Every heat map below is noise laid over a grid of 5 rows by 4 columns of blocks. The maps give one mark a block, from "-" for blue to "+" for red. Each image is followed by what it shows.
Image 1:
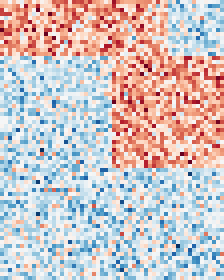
+++-
--++
--++
----
----
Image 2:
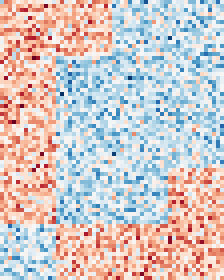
++--
+---
+---
+--+
-+++
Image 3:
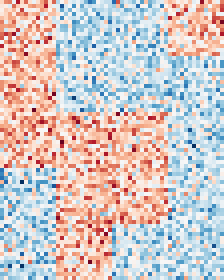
+--+
+---
+++-
-++-
-+--
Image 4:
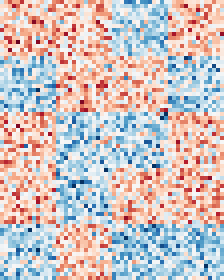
++-+
-++-
+--+
+-++
-+--
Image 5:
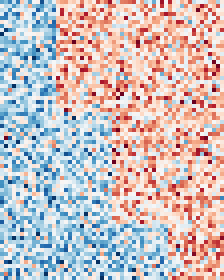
-+++
-+++
--++
--++
---+
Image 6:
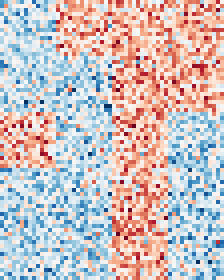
-+++
--++
+-+-
--+-
--+-
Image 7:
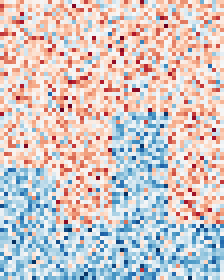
++++
++++
++-+
-+-+
----
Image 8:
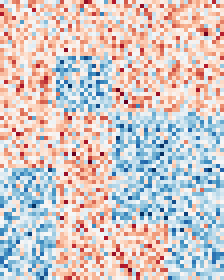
++++
+-++
++--
-+--
-++-
